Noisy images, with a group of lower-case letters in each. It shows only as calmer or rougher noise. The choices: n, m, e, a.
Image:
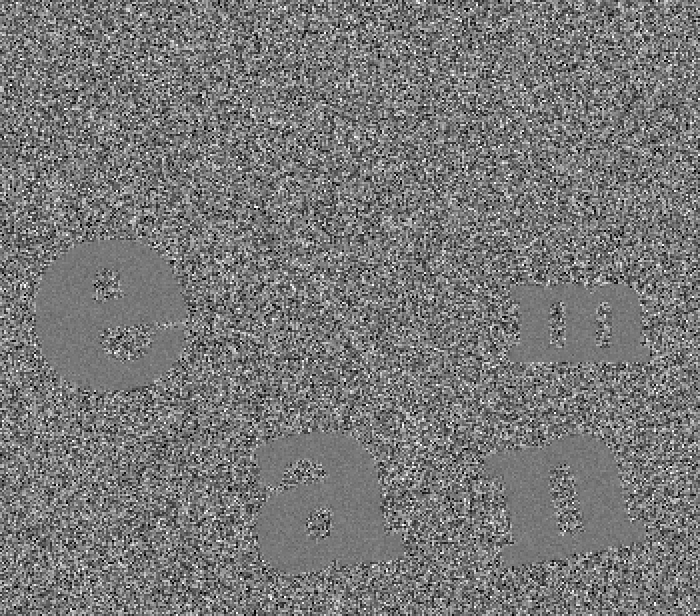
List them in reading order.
middle left: e; middle right: m; bottom middle: a; bottom right: n
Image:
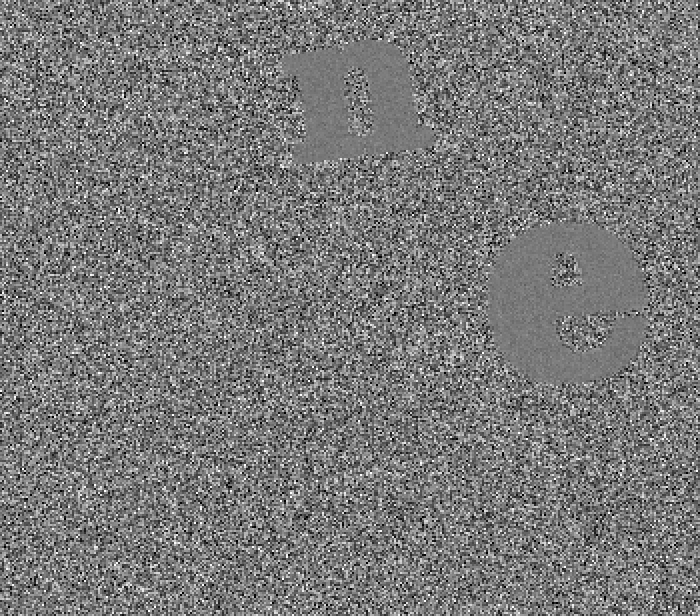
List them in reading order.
top middle: n; middle right: e
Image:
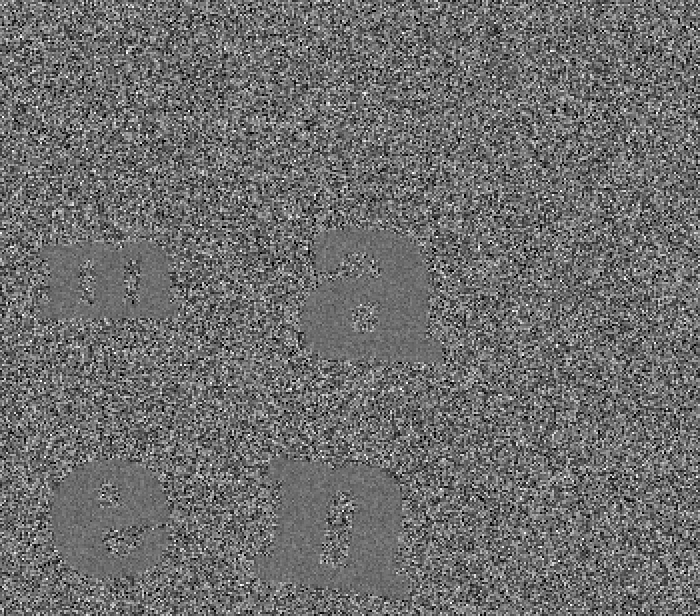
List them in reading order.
middle left: m; centre: a; bottom left: e; bottom middle: n
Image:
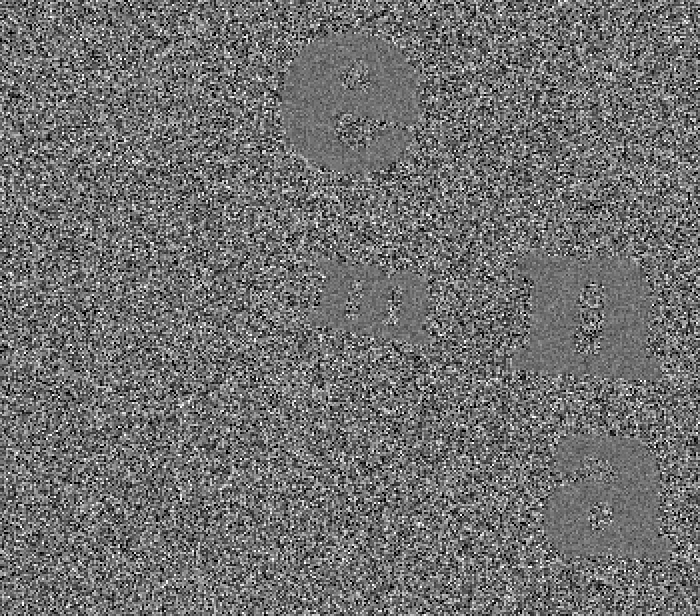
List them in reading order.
top middle: e; centre: m; middle right: n; bottom right: a
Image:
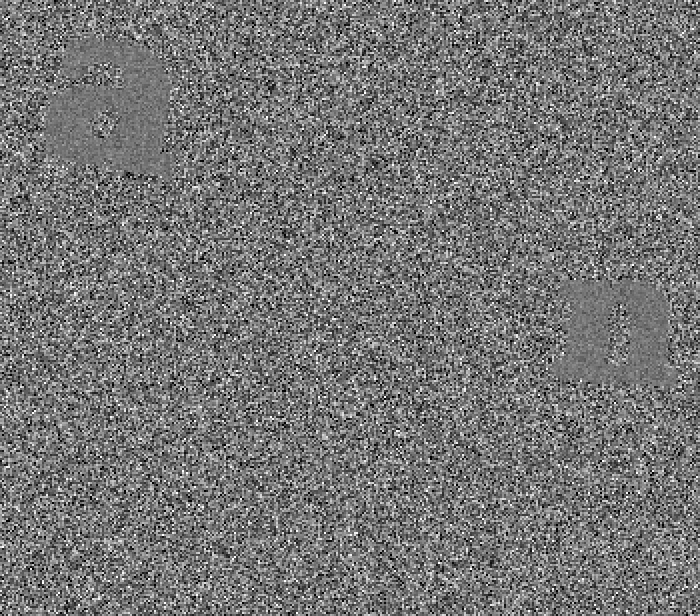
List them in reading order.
top left: a; middle right: n
